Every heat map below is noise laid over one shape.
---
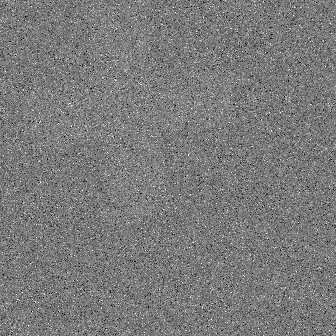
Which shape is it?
cross
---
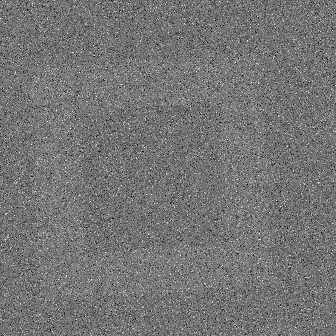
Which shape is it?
square frame
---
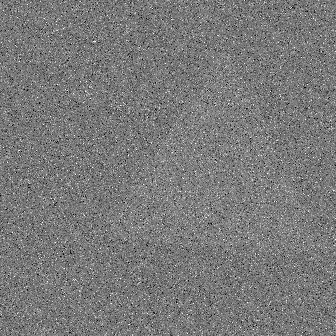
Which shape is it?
triangle
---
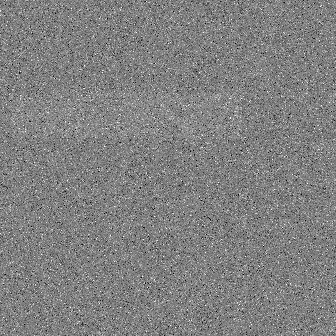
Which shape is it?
bar
